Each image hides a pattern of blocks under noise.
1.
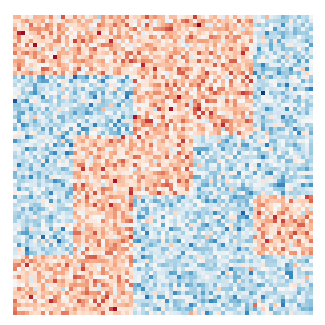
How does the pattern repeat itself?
no symmetry
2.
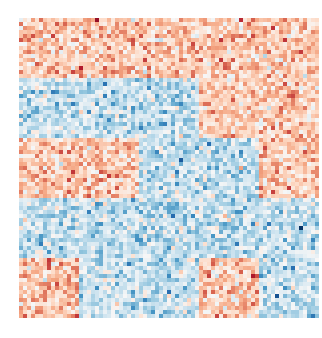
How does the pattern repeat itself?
no symmetry
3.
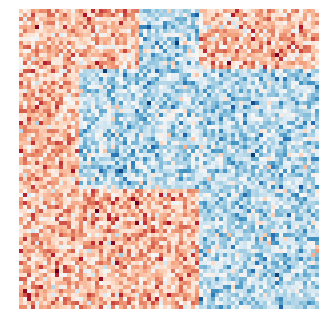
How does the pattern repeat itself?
no symmetry
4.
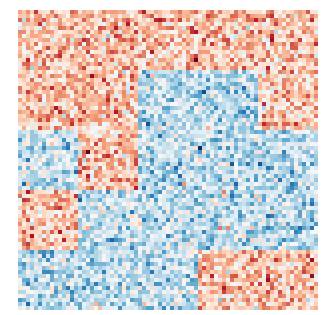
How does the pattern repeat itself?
no symmetry
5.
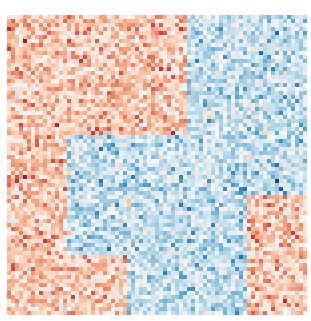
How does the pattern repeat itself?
no symmetry
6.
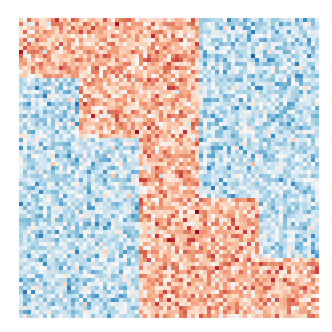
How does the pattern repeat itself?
the same after a half turn
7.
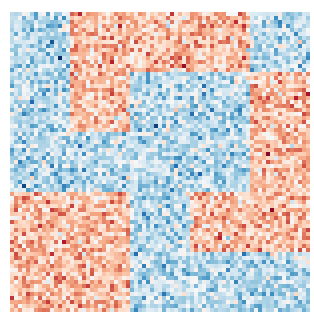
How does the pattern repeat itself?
mirrored about the diagonal from the bottom left
